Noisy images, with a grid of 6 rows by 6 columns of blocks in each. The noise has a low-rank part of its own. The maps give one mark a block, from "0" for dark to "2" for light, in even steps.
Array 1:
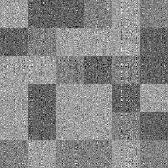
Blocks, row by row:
200121
012220
221010
202202
202210
121121
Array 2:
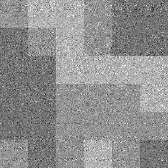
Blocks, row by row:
122100
012100
002222
001112
001111
101210
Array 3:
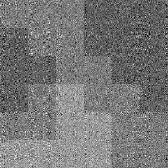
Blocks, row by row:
111000
011000
001100
012110
112211
222211
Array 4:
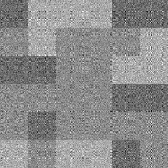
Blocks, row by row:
022200
121112
001122
111100
101111
212201
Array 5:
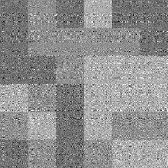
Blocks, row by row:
010200
011110
001222
210222
120211
010122
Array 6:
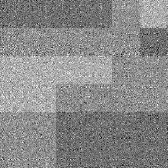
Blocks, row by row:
000012
111110
222211
221111
110000
110000
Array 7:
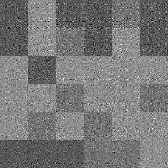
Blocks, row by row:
020010
021020
202222
221221
212122
000112
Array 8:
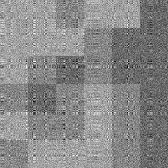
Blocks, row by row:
221220
222100
210100
101210
211210
122210
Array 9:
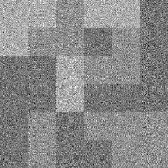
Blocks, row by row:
221220
211010
002110
002000
010111
010011
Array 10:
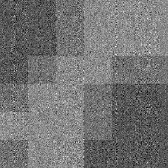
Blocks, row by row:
001222
001222
012211
122100
222100
122000
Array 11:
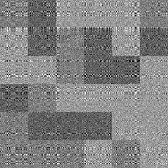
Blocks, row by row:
102221
201020
221002
012222
100022
111212
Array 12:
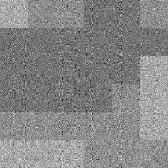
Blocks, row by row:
211001
000000
000002
000012
111112
222111
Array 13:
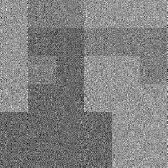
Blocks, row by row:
211222
200111
210221
200222
000022
000022
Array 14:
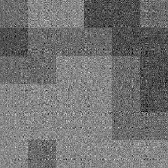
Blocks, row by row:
122001
011100
112210
222210
222211
212222
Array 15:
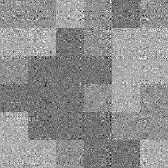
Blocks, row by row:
112101
220122
100022
000121
200011
221002
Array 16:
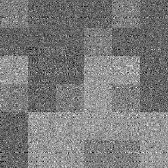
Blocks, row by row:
100010
000100
200220
101210
022222
022112
